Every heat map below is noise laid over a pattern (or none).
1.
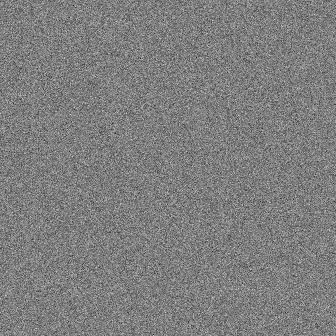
only noise
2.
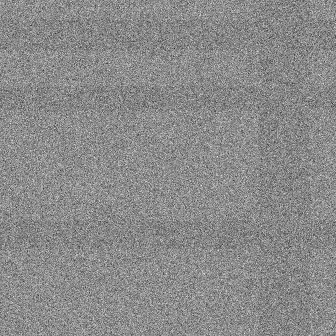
bands of rows crossing bands of columns
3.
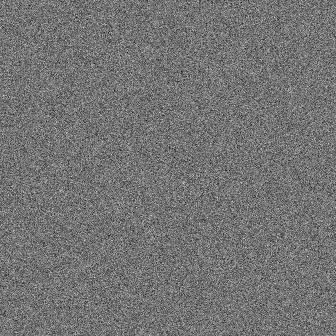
only noise
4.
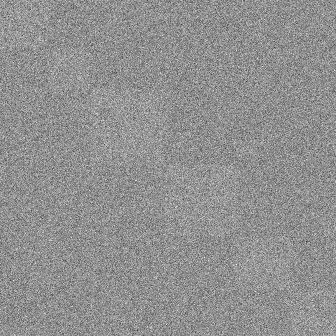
blocks along the diagonal
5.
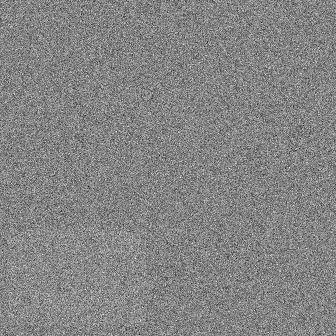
one block
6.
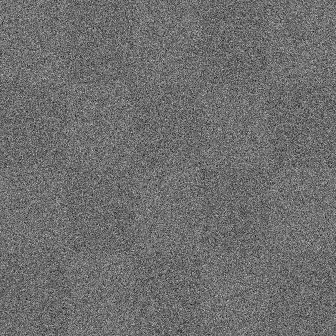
a checkerboard
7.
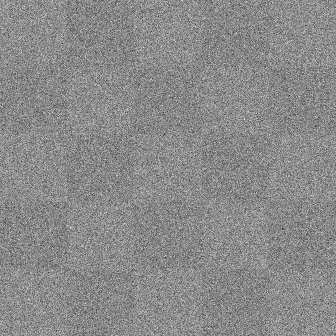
a checkerboard
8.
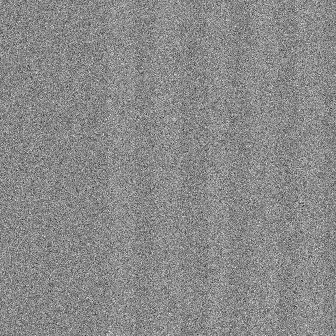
bands of columns
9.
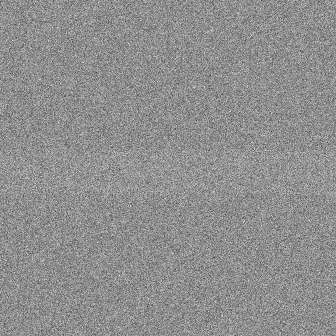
one band of rows
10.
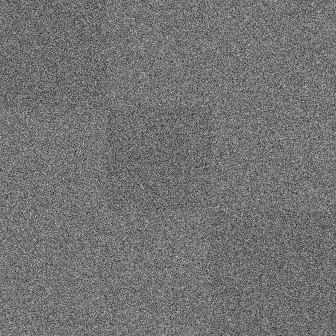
blocks along the diagonal
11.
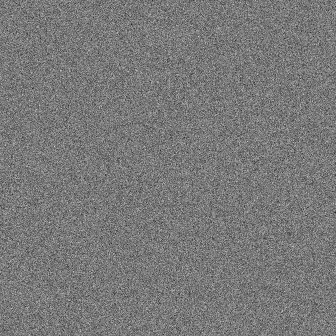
only noise
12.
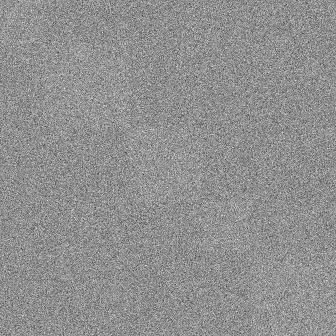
blocks along the diagonal
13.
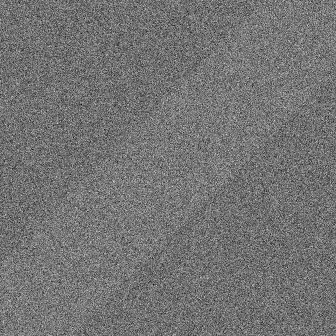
a diagonal band
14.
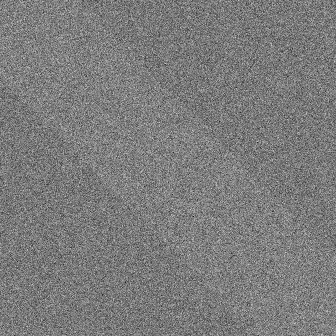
a diagonal band
